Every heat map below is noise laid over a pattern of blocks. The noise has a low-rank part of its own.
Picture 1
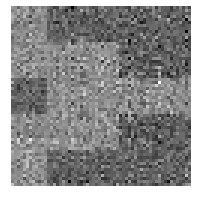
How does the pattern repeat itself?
top and bottom mirror each other
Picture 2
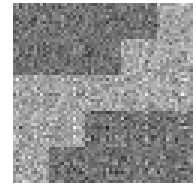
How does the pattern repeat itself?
the same after a half turn
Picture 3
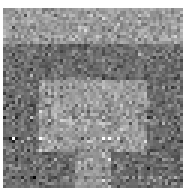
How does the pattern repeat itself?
left and right mirror each other
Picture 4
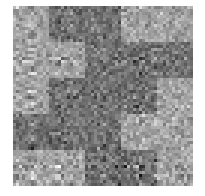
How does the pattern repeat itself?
the same after a half turn
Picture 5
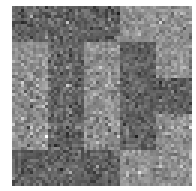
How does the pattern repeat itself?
top and bottom mirror each other
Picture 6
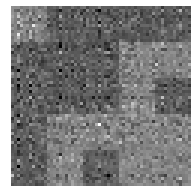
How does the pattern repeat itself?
mirrored about the diagonal from the top left
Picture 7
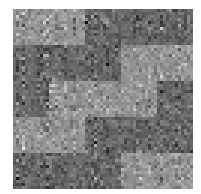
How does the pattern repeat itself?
the same after a half turn
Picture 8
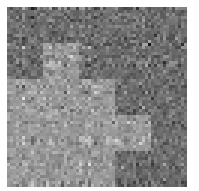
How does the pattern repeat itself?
mirrored about the diagonal from the bottom left
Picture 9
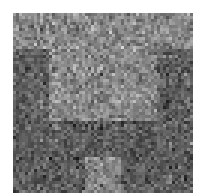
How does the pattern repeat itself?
left and right mirror each other
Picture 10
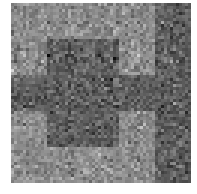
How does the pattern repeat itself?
top and bottom mirror each other
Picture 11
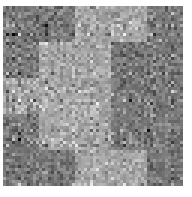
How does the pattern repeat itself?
top and bottom mirror each other
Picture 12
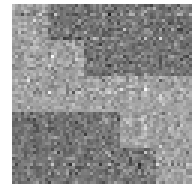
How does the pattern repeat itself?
the same after a half turn
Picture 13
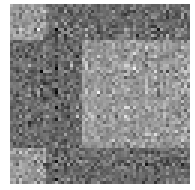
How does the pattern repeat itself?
top and bottom mirror each other
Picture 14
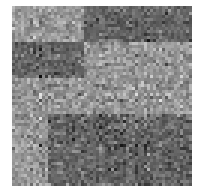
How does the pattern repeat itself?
no symmetry
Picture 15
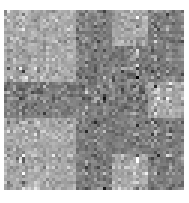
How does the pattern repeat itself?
top and bottom mirror each other
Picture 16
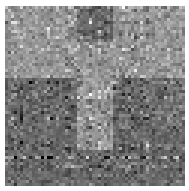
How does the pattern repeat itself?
left and right mirror each other
